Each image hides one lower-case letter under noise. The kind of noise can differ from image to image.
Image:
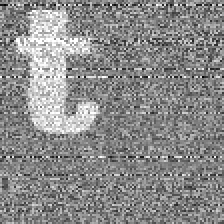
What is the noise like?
rows of uneven size
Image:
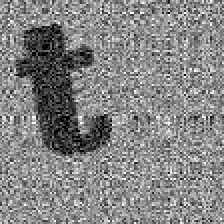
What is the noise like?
low rank plus noise
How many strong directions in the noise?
three or four
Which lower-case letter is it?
t
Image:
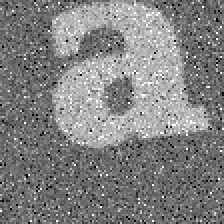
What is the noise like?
heavy tails
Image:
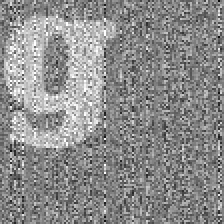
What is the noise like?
columns of uneven size
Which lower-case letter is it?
g
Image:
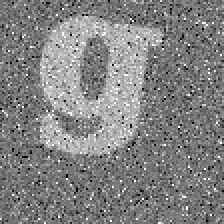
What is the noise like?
heavy tails
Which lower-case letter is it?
g
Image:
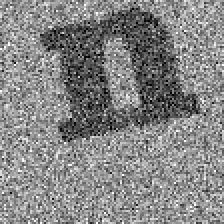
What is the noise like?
independent entries
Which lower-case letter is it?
n
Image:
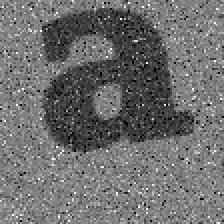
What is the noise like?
heavy tails
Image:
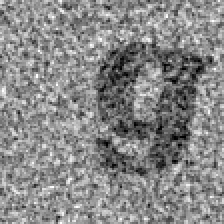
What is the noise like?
blotchy
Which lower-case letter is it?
g
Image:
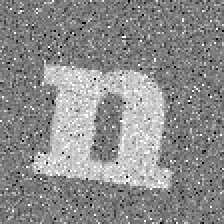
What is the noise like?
heavy tails
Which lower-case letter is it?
n
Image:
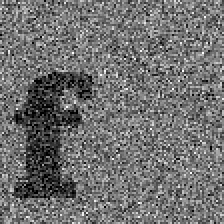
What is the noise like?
independent entries
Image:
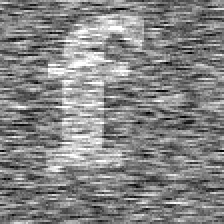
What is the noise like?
streaked along the rows
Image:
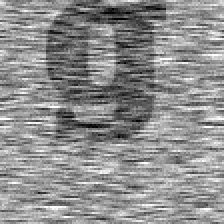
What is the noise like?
streaked along the rows
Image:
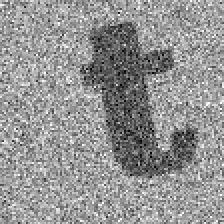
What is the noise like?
independent entries
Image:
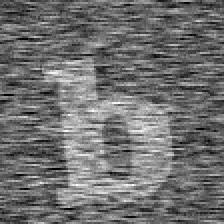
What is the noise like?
streaked along the rows
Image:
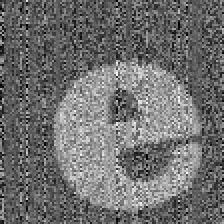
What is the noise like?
columns of uneven size
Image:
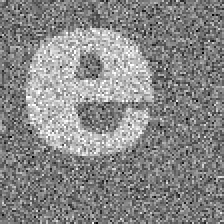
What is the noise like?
independent entries
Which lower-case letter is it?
e
